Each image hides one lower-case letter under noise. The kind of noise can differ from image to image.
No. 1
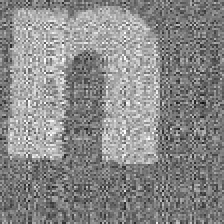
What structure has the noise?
low rank plus noise
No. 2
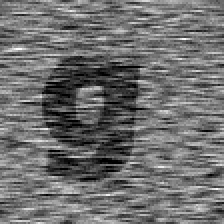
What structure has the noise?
streaked along the rows
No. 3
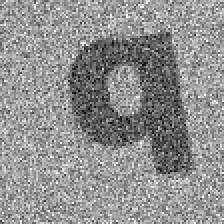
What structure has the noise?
independent entries
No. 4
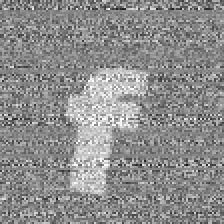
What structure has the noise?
rows of uneven size
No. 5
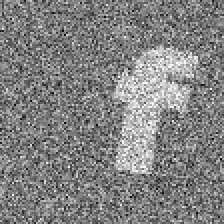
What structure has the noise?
independent entries
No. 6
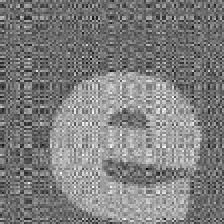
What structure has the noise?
low rank plus noise
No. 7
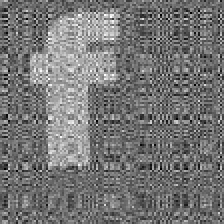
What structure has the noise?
low rank plus noise
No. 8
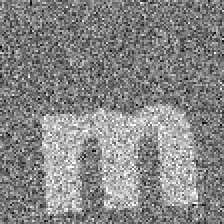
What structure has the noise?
independent entries
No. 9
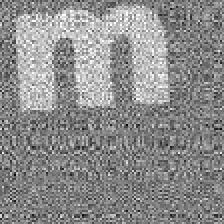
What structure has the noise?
low rank plus noise
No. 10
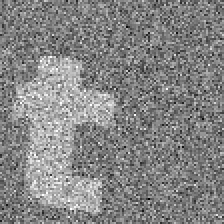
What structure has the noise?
independent entries
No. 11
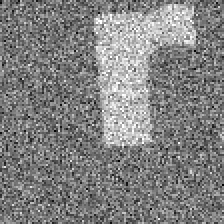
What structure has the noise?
independent entries
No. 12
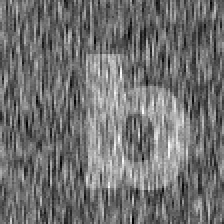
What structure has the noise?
streaked along the columns
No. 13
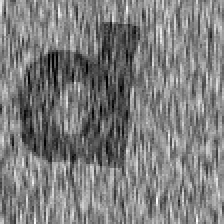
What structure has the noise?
streaked along the columns
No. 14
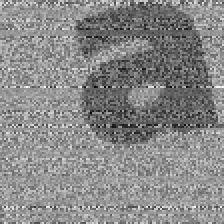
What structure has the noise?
rows of uneven size
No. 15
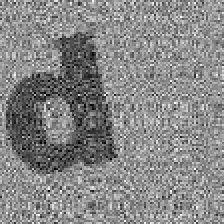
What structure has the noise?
low rank plus noise
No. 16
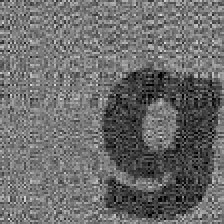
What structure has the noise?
low rank plus noise
